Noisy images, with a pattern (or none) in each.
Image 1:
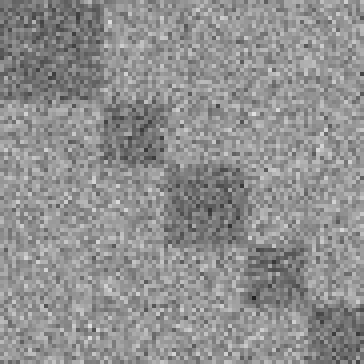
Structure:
blocks along the diagonal
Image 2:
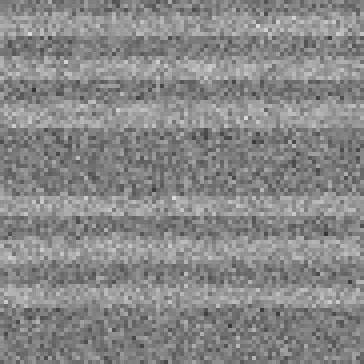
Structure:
bands of rows
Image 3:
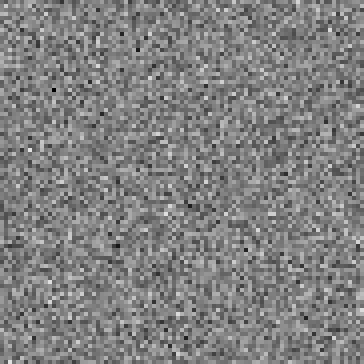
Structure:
only noise
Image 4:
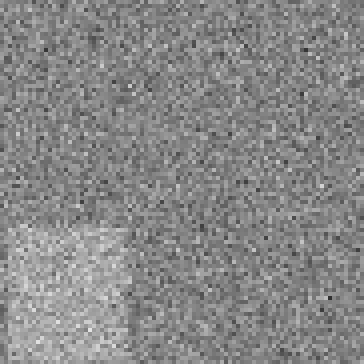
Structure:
one block
